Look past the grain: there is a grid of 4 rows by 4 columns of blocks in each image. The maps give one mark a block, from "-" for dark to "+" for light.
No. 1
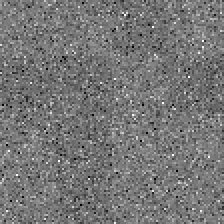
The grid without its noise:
++-+
--+-
+-++
+-++
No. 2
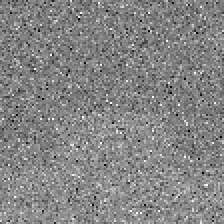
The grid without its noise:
----
----
-++-
++++
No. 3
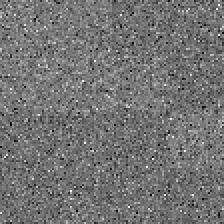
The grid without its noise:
++--
+++-
---+
----
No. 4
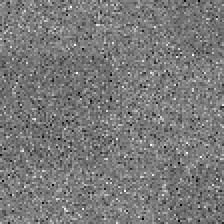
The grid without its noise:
+++-
--++
--++
+++-
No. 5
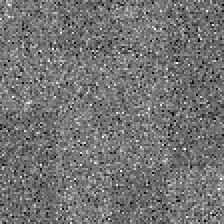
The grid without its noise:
+-+-
+++-
-++-
-+-+
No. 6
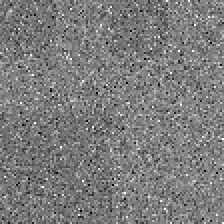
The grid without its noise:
-+-+
++++
--++
--++
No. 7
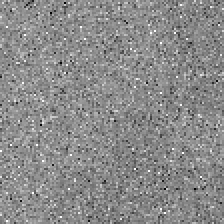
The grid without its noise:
+++-
+++-
++-+
+---
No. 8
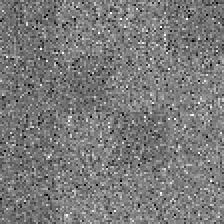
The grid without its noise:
-++-
--++
-+-+
-+++
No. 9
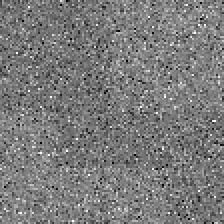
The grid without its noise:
--++
--++
+---
+++-
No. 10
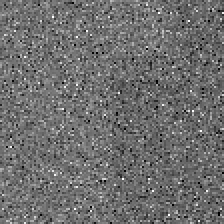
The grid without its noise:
+++-
++--
++--
++--
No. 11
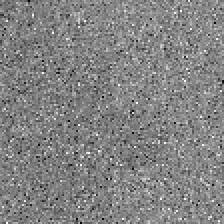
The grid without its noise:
-+++
--++
---+
--++
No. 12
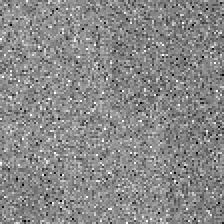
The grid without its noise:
++--
++--
+++-
-++-
